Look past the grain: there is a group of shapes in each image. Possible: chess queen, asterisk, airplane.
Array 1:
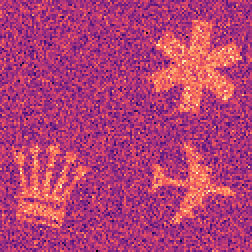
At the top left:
nothing
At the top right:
asterisk
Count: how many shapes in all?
3
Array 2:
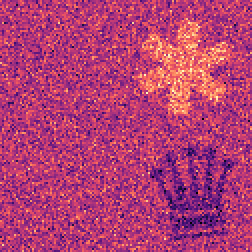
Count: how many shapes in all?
2
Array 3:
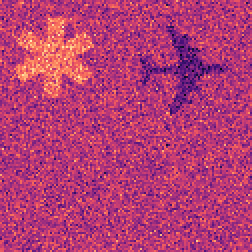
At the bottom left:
nothing
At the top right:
airplane
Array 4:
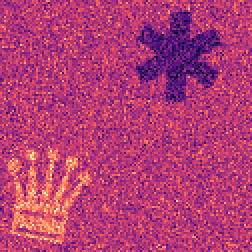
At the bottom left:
chess queen
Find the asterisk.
top right
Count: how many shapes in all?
2
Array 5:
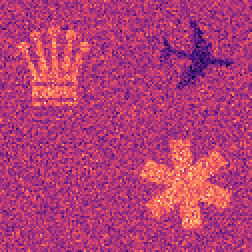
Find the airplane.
top right
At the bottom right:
asterisk
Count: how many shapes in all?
3
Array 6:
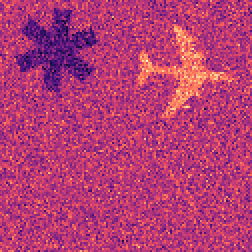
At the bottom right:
nothing
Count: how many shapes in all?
2
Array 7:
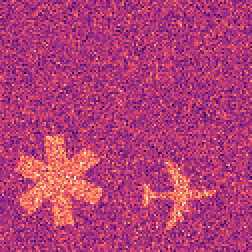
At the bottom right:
airplane
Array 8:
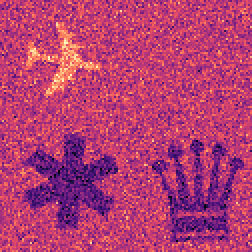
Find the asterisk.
bottom left
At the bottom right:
chess queen
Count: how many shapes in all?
3
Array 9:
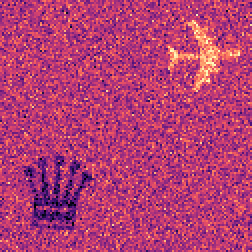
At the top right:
airplane
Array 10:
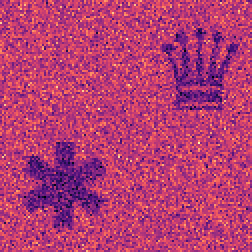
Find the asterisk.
bottom left
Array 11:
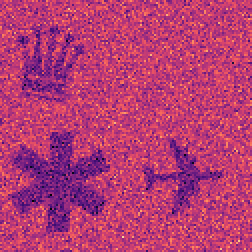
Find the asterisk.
bottom left
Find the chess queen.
top left
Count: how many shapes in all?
3
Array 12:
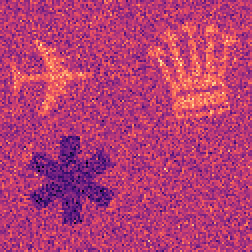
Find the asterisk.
bottom left
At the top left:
airplane
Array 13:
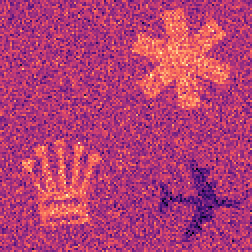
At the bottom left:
chess queen
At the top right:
asterisk
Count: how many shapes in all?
3
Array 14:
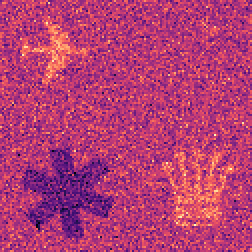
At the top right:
nothing
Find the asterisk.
bottom left
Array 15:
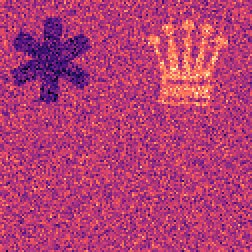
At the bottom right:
nothing
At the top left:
asterisk
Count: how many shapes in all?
2
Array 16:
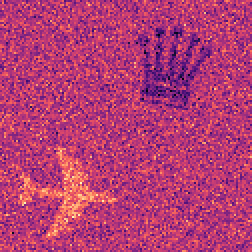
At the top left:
nothing
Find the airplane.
bottom left
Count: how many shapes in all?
2
